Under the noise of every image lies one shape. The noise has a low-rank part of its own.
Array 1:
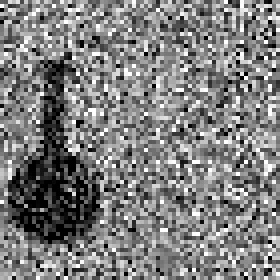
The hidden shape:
lollipop
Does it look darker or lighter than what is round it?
darker
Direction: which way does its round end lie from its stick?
down
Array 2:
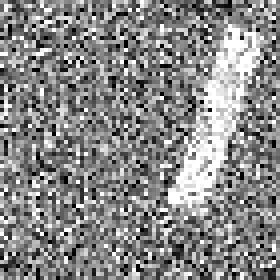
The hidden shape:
bar
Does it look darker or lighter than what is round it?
lighter
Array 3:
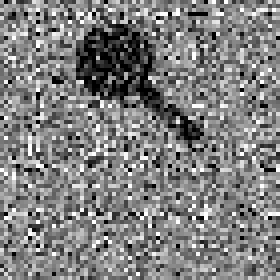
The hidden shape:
lollipop
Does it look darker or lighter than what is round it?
darker
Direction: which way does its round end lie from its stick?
up and left
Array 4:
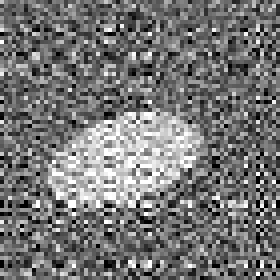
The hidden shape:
ellipse
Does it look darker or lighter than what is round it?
lighter
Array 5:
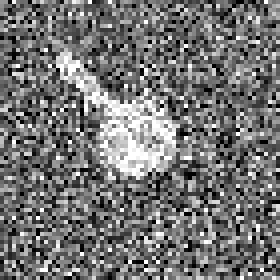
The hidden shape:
lollipop
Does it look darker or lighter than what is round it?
lighter
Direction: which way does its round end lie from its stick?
down and right
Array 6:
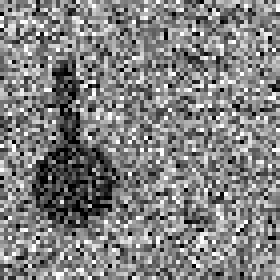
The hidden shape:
lollipop
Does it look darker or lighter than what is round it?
darker
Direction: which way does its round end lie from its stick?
down
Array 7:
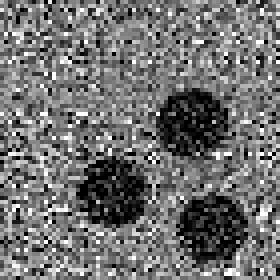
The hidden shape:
three dots
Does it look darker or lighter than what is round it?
darker
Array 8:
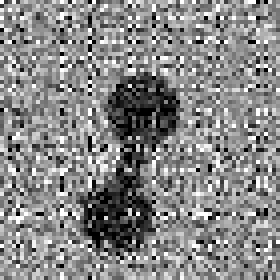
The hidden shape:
dumbbell
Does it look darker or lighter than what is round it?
darker
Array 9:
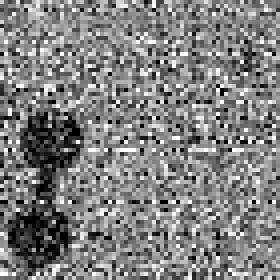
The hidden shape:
dumbbell
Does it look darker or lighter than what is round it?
darker
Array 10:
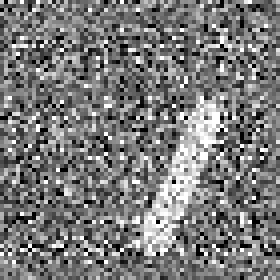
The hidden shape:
bar
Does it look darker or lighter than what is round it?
lighter
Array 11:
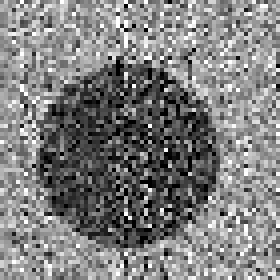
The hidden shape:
disc
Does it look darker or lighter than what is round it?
darker
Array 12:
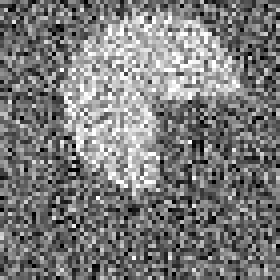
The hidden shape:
disc with a wedge cut out
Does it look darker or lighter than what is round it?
lighter
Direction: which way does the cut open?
down and right
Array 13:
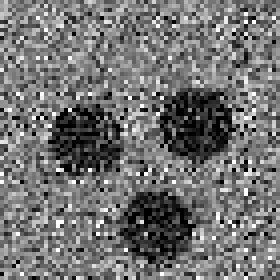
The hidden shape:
three dots
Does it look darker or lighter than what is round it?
darker
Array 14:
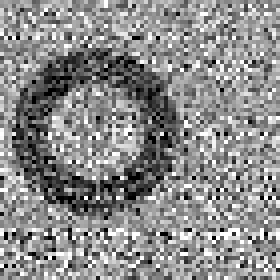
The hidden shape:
ring
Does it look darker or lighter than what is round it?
darker
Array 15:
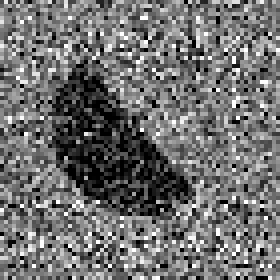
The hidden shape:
half disc
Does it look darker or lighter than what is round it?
darker
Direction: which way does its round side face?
down and left
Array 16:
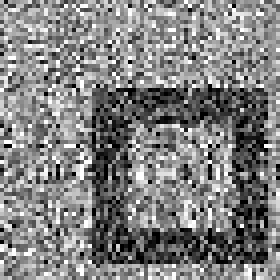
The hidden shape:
square frame
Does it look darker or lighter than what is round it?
darker
